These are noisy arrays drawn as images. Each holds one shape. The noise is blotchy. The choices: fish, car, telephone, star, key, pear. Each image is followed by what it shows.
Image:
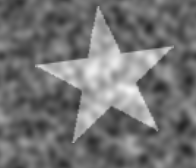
light star
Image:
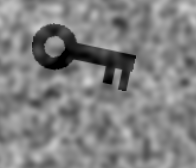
dark key
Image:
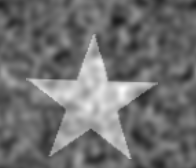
light star
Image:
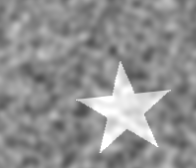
light star
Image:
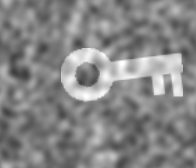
light key
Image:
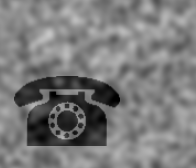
dark telephone
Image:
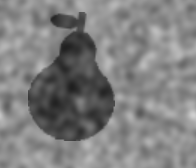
dark pear
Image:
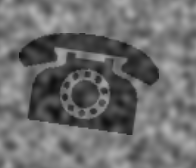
dark telephone
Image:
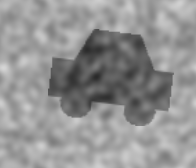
dark car
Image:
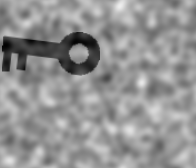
dark key
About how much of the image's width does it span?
half
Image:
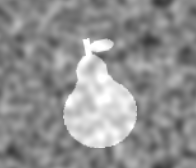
light pear
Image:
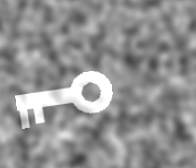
light key
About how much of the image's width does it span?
half
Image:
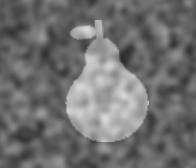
light pear
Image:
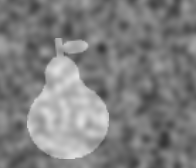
light pear
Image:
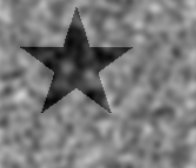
dark star
